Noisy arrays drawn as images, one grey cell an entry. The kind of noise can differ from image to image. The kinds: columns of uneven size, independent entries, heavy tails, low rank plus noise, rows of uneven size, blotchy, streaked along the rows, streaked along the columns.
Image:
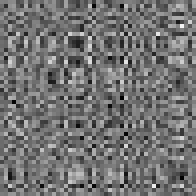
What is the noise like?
low rank plus noise
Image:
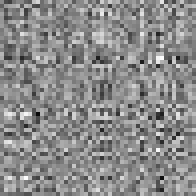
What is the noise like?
low rank plus noise
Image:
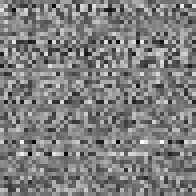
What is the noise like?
rows of uneven size
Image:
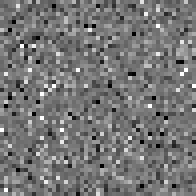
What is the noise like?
heavy tails
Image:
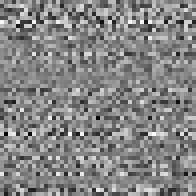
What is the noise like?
rows of uneven size
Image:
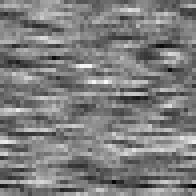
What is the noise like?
streaked along the rows
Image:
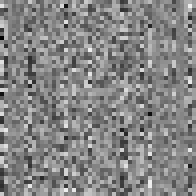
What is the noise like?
columns of uneven size
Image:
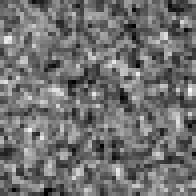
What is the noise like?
blotchy
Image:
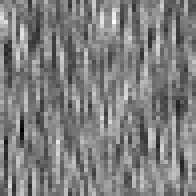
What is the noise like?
streaked along the columns
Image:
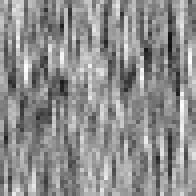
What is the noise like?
streaked along the columns
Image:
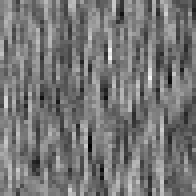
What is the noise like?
streaked along the columns
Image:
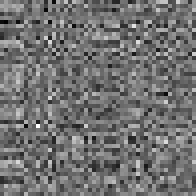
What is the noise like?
low rank plus noise
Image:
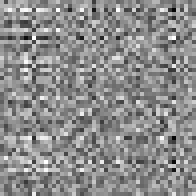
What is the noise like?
low rank plus noise
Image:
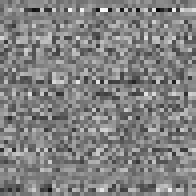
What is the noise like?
rows of uneven size
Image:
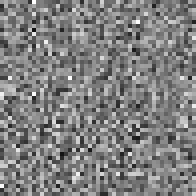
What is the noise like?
low rank plus noise
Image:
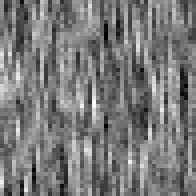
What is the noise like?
streaked along the columns
